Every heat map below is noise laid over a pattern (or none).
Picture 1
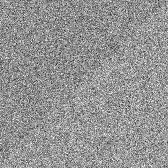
a sharp edge
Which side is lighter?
bottom right
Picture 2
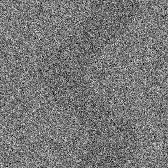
a wavy band
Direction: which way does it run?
top to bottom
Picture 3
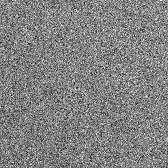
a smooth slope
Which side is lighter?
top right
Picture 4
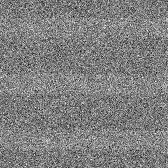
horizontal stripes
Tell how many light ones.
3
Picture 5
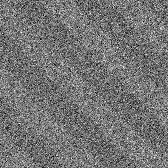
diagonal stripes
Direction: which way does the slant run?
top left to bottom right
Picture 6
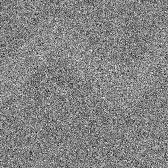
a wavy band
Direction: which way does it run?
left to right
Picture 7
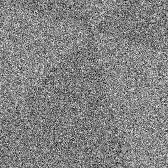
spokes from one point
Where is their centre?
top middle
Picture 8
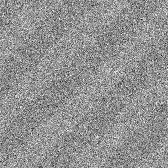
diagonal stripes
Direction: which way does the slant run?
bottom left to top right
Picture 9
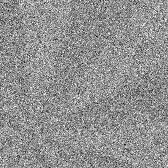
spokes from one point
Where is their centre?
bottom left
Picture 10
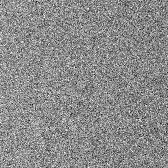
a smooth slope
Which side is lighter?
left
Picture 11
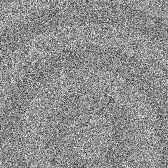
rings round one point
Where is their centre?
bottom middle
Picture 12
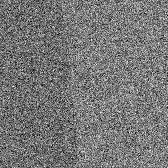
a sharp edge
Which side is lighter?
right
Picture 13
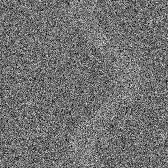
a wavy band
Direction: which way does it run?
top to bottom
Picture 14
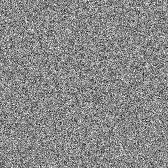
only noise
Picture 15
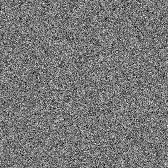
only noise
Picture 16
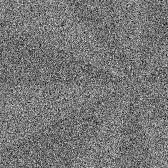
spokes from one point
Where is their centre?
middle right
